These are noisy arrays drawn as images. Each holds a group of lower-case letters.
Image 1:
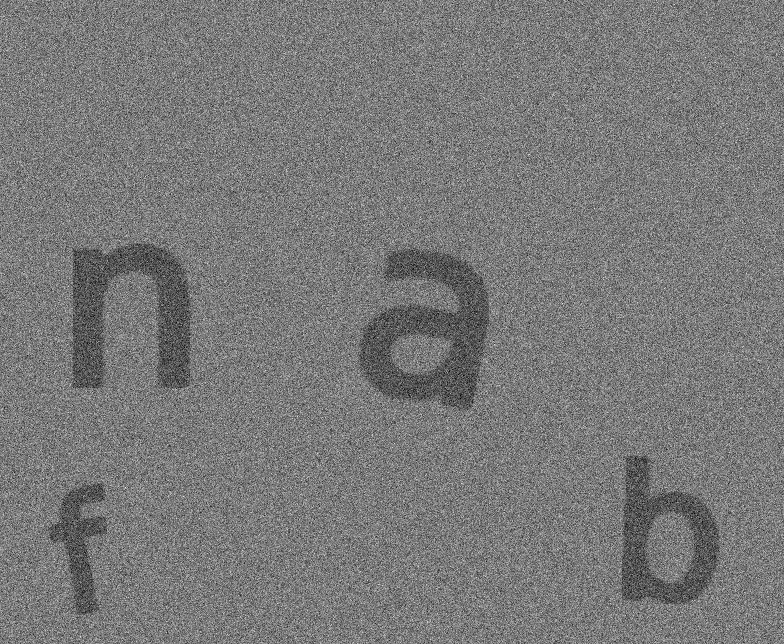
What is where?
middle left: n; centre: a; bottom left: f; bottom right: b
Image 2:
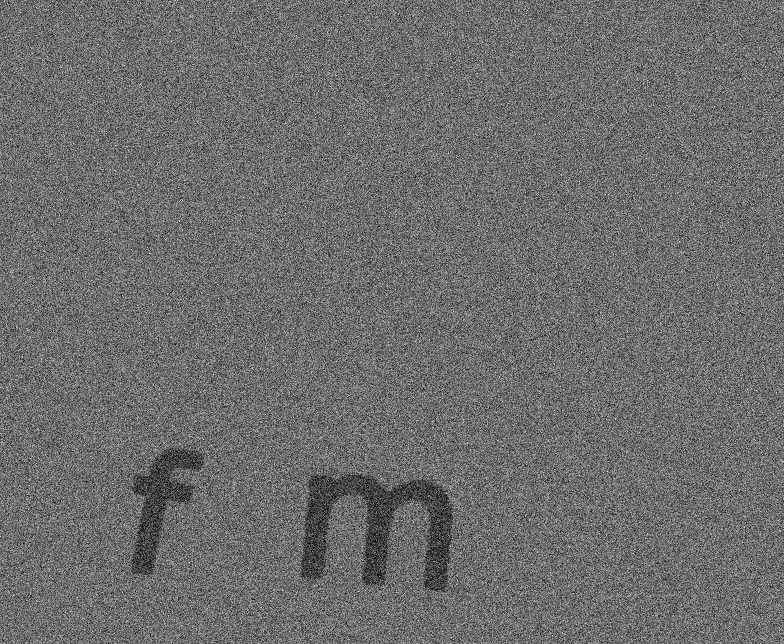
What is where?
bottom left: f; bottom middle: m
